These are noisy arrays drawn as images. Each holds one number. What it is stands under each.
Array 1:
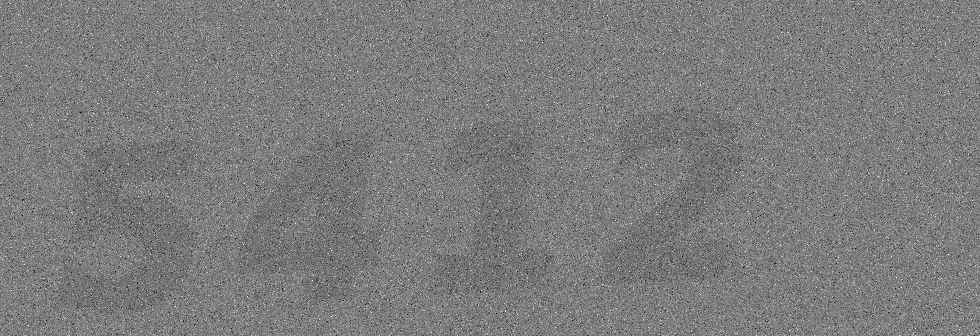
5412
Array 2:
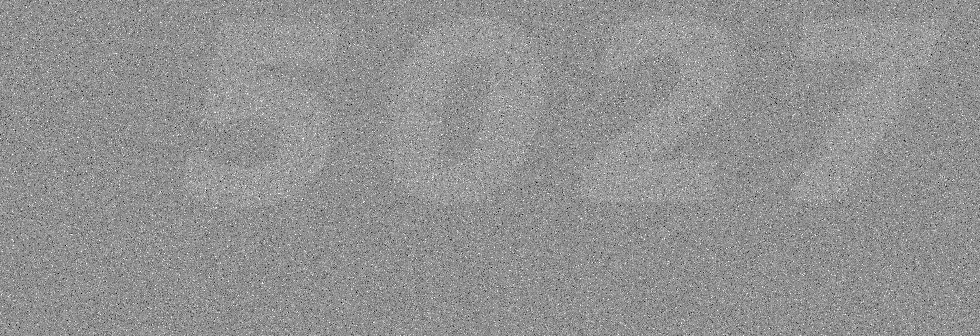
5027
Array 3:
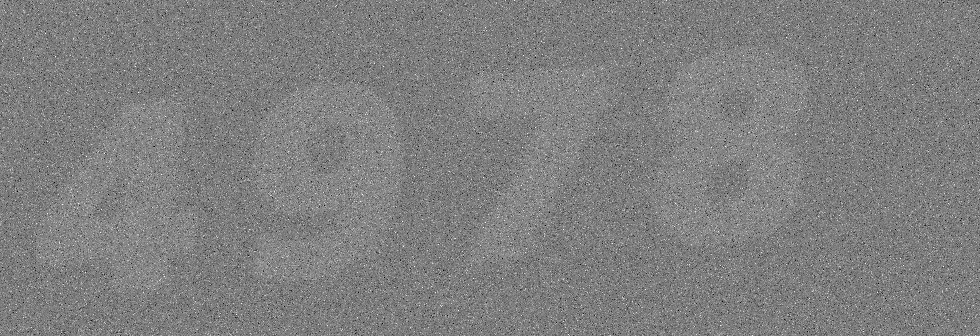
4978
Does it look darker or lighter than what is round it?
lighter
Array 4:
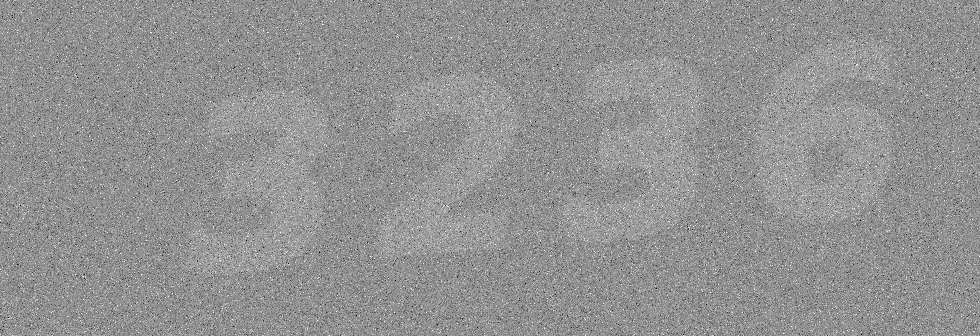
3236
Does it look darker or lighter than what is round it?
lighter
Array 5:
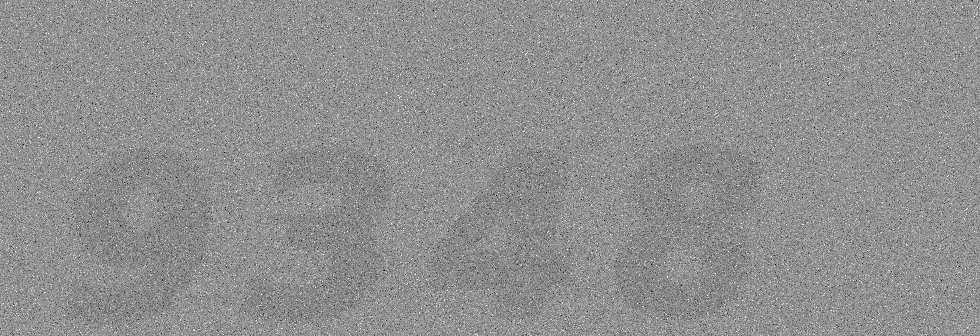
9348
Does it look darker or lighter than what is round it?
darker
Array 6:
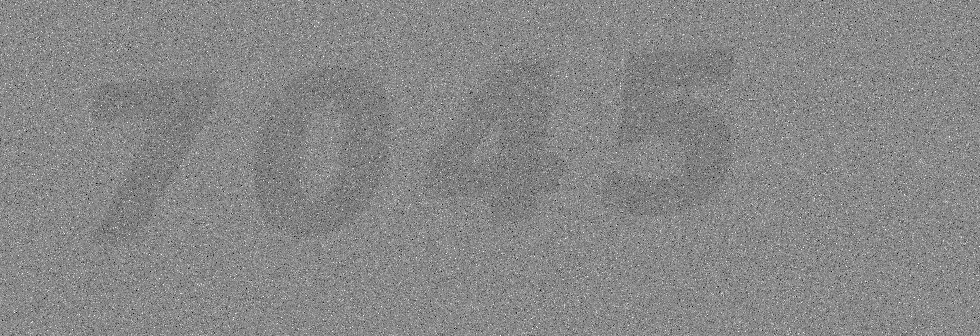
7045
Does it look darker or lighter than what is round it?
darker
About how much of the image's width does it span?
two thirds
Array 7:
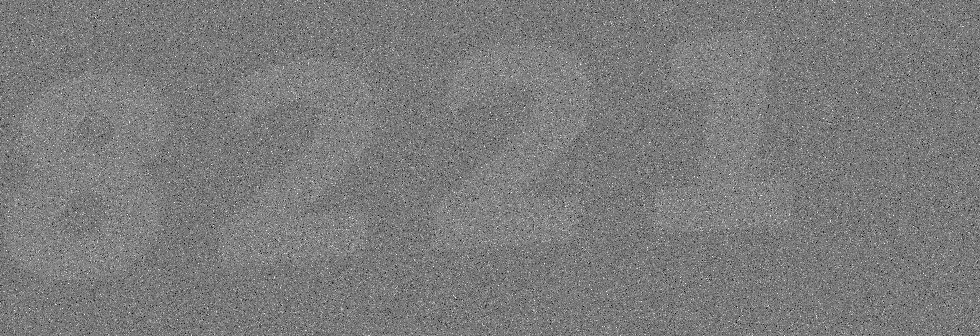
8221
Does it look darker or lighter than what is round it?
lighter
